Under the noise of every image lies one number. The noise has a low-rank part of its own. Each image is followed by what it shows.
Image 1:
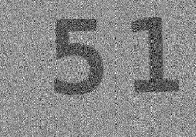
51
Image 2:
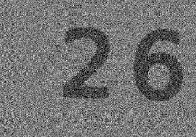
26
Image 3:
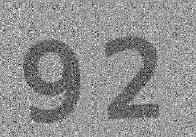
92
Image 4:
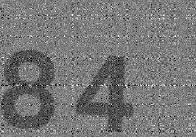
84
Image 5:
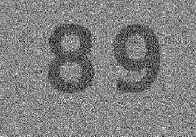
89
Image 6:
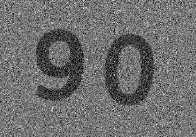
90
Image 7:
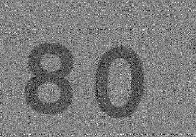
80
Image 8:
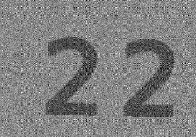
22
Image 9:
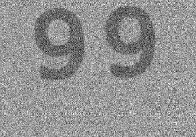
99
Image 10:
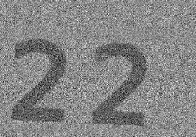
22
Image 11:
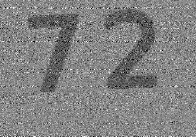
72
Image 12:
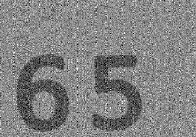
65
